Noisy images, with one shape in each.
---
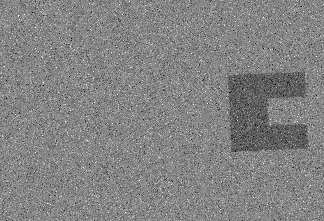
dark square with a notch, middle right
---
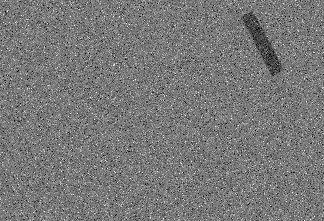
dark bar, top right
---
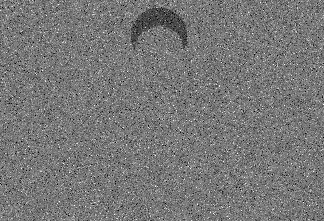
dark crescent, top middle
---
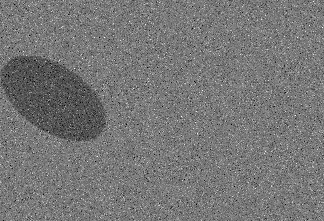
dark ellipse, middle left
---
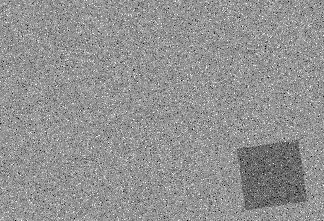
dark square, bottom right
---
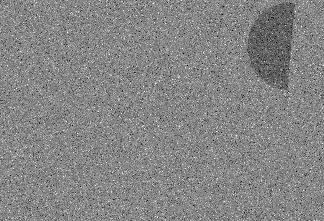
dark half disc, top right
